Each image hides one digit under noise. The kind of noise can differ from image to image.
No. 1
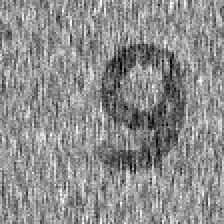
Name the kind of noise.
streaked along the columns
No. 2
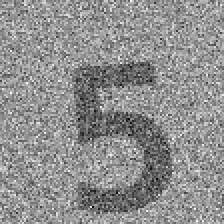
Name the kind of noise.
independent entries
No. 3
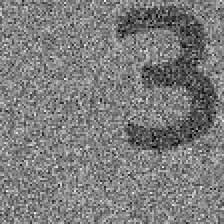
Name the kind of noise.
independent entries
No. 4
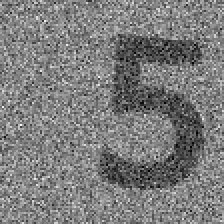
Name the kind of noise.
independent entries
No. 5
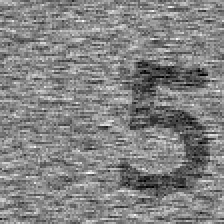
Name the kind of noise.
streaked along the rows
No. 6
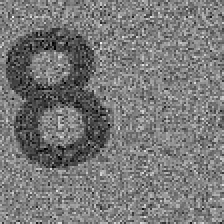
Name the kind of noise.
low rank plus noise
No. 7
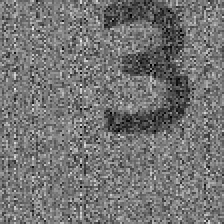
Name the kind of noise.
columns of uneven size
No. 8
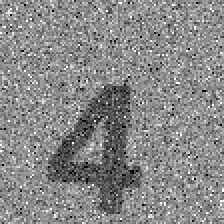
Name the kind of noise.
heavy tails
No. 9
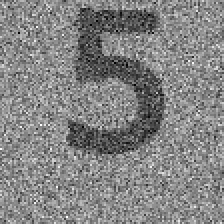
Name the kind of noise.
independent entries
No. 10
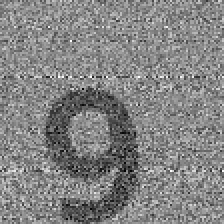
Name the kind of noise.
rows of uneven size
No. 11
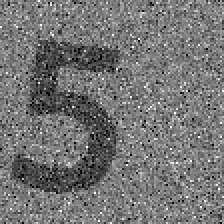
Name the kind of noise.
heavy tails
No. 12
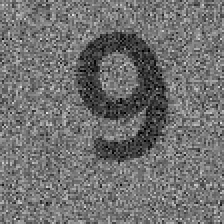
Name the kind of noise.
low rank plus noise
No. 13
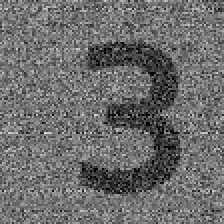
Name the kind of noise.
rows of uneven size
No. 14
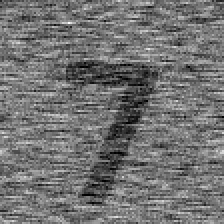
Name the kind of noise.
streaked along the rows
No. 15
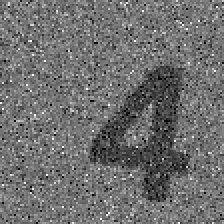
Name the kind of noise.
heavy tails
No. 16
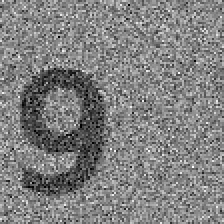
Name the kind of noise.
independent entries
